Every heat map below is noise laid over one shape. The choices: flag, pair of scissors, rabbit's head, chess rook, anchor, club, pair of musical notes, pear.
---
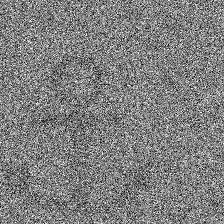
anchor
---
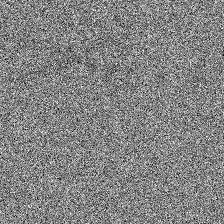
pair of scissors
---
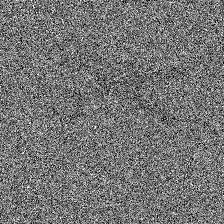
pair of scissors
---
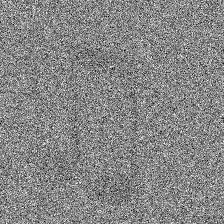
pair of musical notes
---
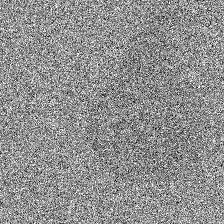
pear
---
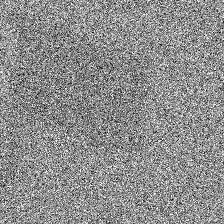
flag
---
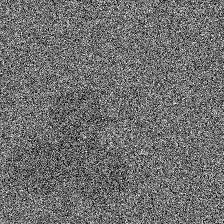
club
